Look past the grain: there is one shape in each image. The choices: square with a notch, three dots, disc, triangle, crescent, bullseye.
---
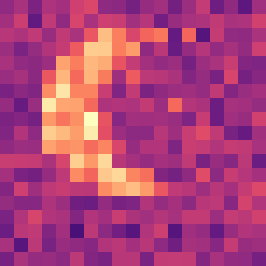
light crescent
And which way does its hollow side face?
right
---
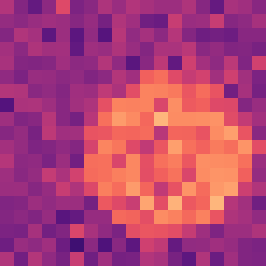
light disc
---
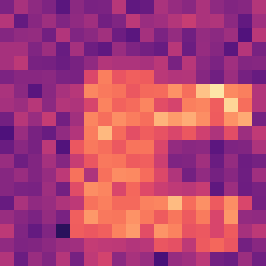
light square with a notch
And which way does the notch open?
right
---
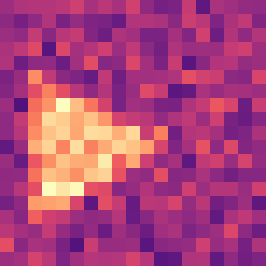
light triangle
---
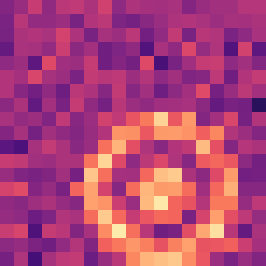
light bullseye
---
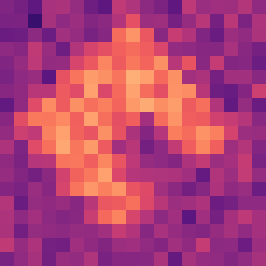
light square with a notch
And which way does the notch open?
down and right
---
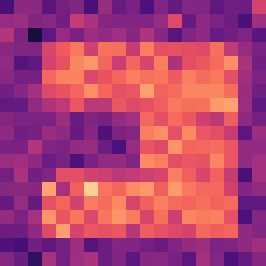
light square with a notch
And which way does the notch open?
left
